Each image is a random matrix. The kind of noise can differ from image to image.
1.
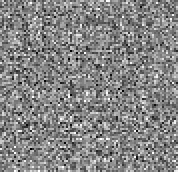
low rank plus noise
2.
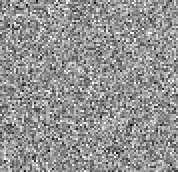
independent entries
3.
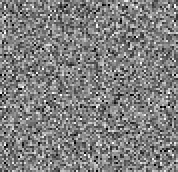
low rank plus noise
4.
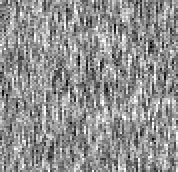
streaked along the columns
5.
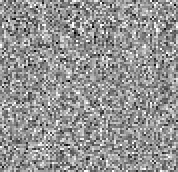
low rank plus noise
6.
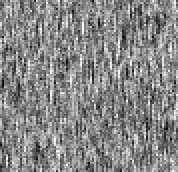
streaked along the columns
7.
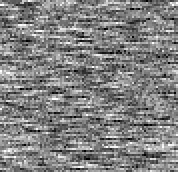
streaked along the rows
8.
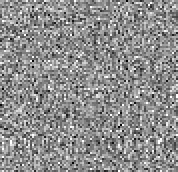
low rank plus noise
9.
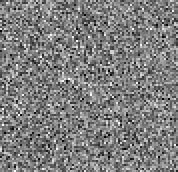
independent entries
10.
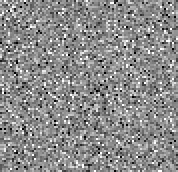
heavy tails
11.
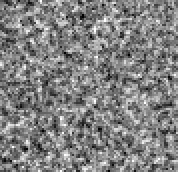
blotchy
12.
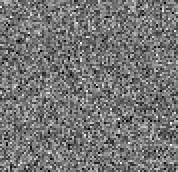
independent entries
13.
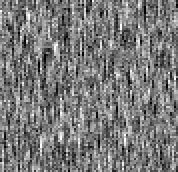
streaked along the columns
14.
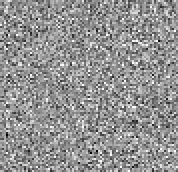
low rank plus noise
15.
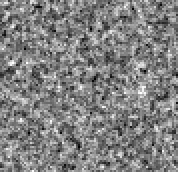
blotchy
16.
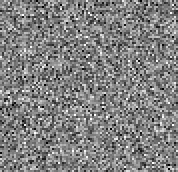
independent entries
